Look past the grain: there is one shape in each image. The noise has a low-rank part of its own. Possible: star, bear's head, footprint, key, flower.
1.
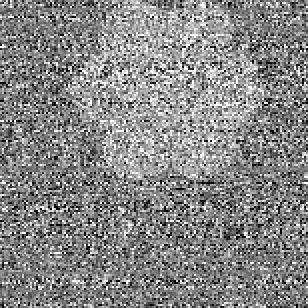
flower
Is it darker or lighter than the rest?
lighter
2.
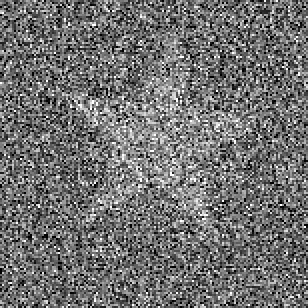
star
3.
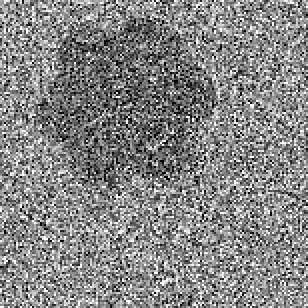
flower
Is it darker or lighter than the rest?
darker
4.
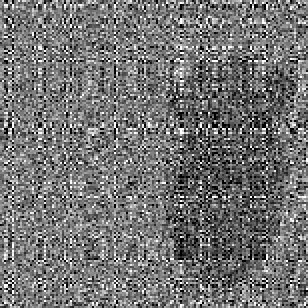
footprint
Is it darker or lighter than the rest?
darker
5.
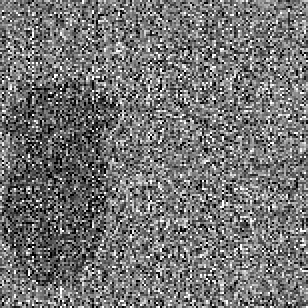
footprint
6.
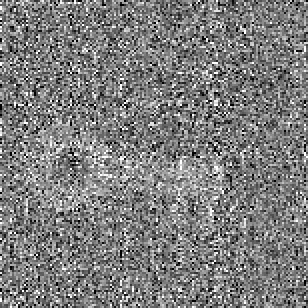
key
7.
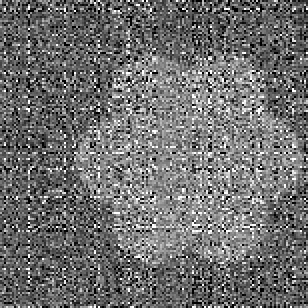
flower
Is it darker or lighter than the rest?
lighter
